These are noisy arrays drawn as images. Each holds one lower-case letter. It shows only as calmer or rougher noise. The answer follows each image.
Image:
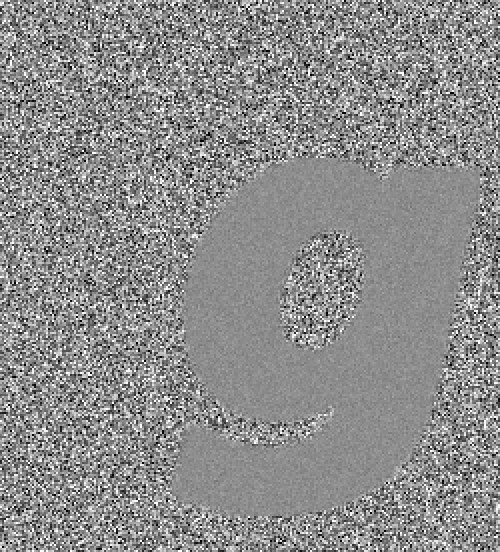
g
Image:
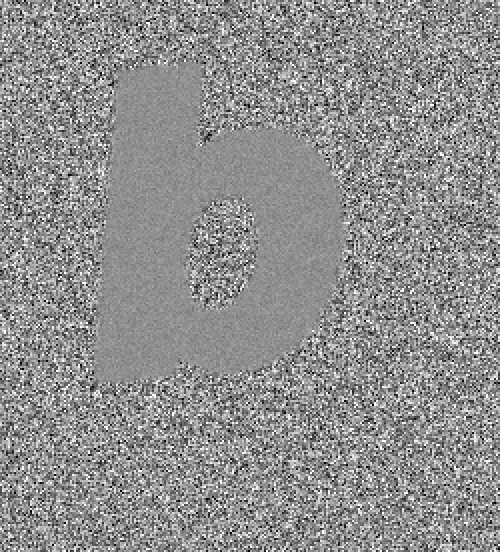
b
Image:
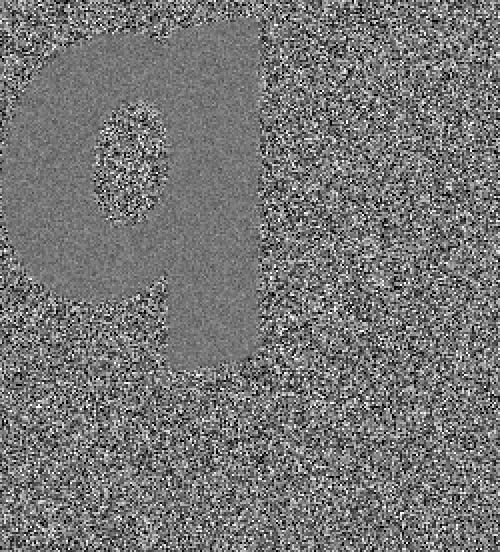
q
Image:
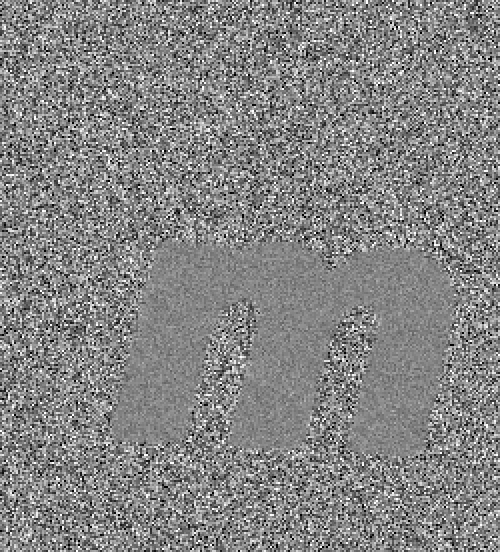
m
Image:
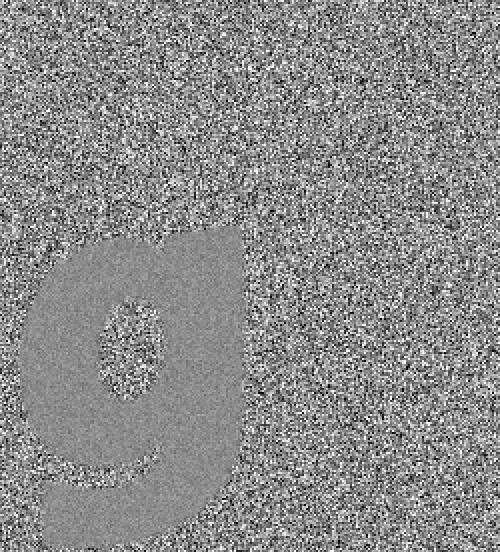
g
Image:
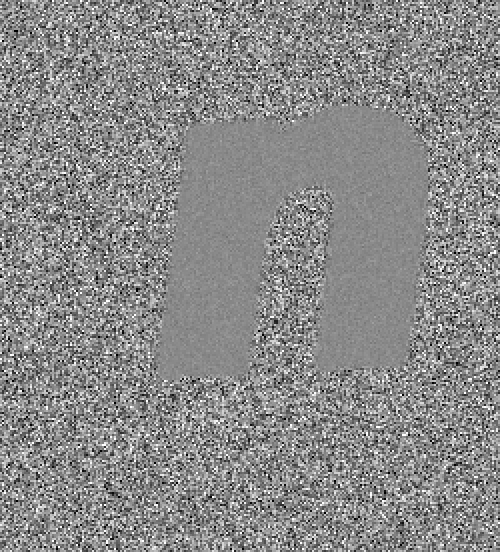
n
